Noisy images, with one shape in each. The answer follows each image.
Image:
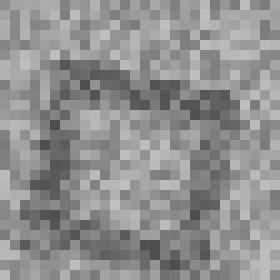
square frame
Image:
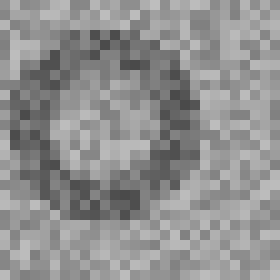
ring
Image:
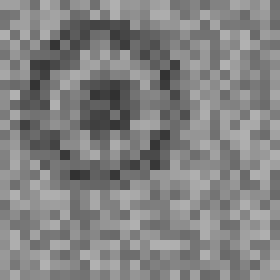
bullseye
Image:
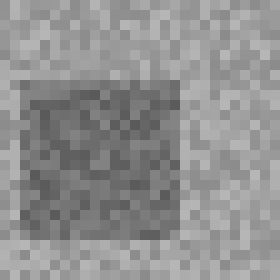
square
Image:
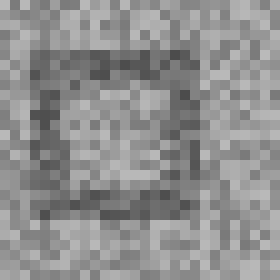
square frame
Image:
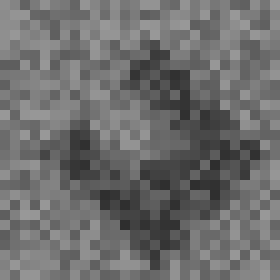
square with a notch
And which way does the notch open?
up and left
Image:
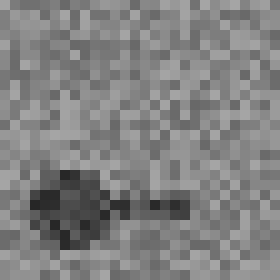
lollipop
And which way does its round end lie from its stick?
left
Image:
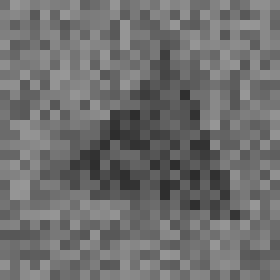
triangle
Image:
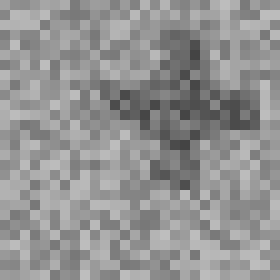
cross
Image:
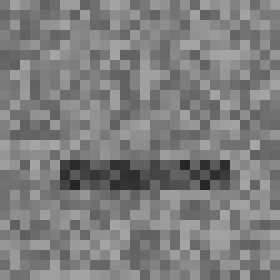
bar
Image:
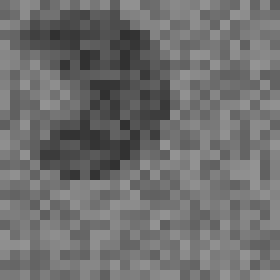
disc with a wedge cut out
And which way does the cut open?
left
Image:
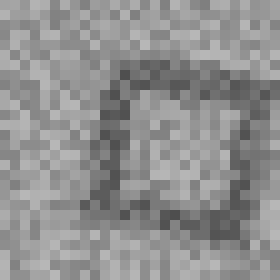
square frame
